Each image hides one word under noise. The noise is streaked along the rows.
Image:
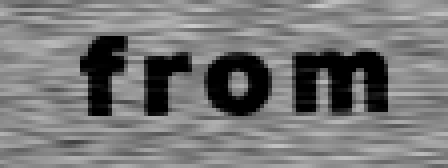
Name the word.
from
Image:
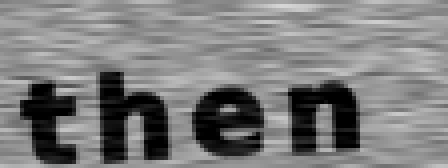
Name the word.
then
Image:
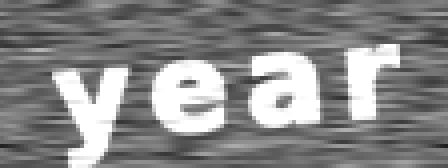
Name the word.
year
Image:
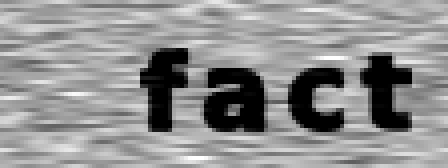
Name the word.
fact
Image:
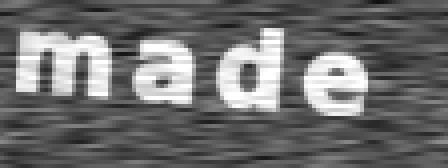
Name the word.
made
